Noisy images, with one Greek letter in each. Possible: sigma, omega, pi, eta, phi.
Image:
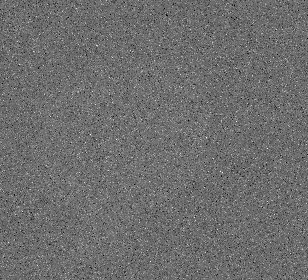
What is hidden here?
light phi
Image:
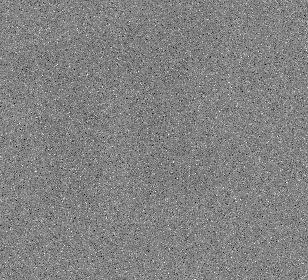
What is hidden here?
dark pi
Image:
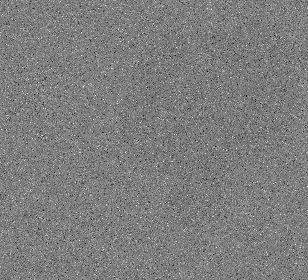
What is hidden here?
dark phi
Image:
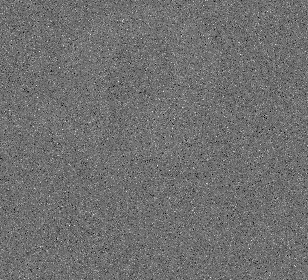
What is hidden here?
light omega
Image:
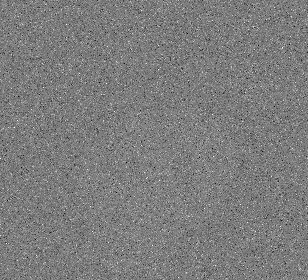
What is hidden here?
light phi
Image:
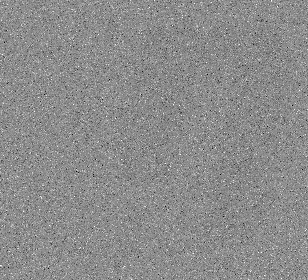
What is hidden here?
dark eta
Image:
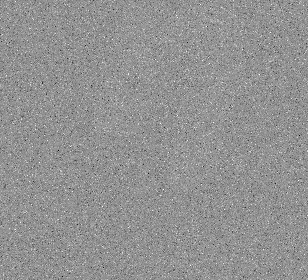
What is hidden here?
light eta
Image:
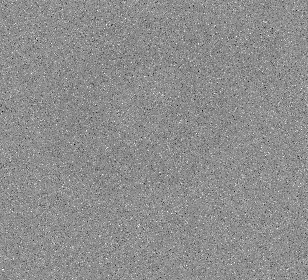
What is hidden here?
dark sigma
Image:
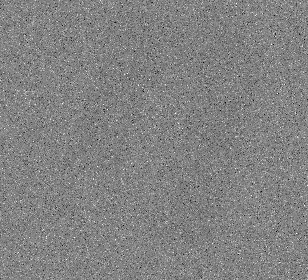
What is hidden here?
dark eta
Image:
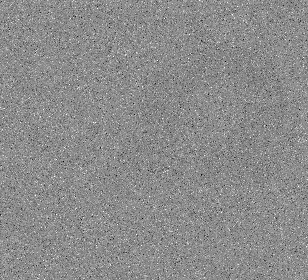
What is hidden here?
dark omega
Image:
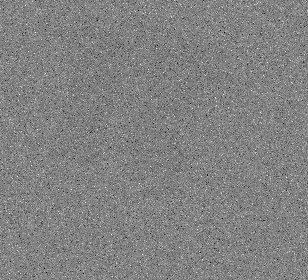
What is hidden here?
dark pi
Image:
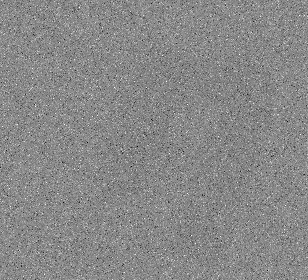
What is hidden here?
dark eta
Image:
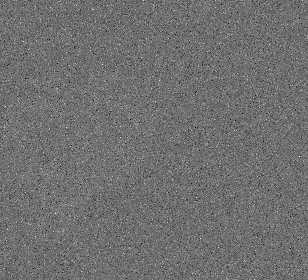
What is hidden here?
light phi
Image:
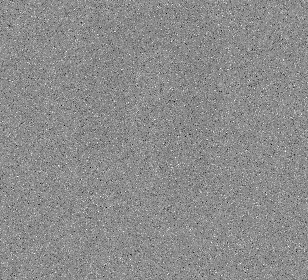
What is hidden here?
dark eta
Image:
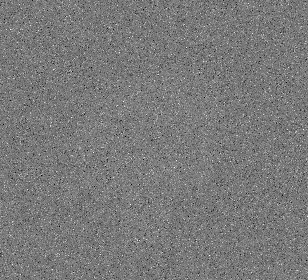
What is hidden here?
light phi
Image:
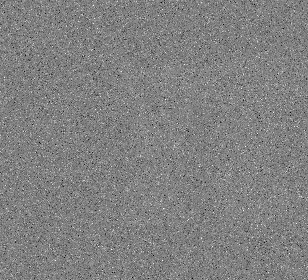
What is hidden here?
light pi
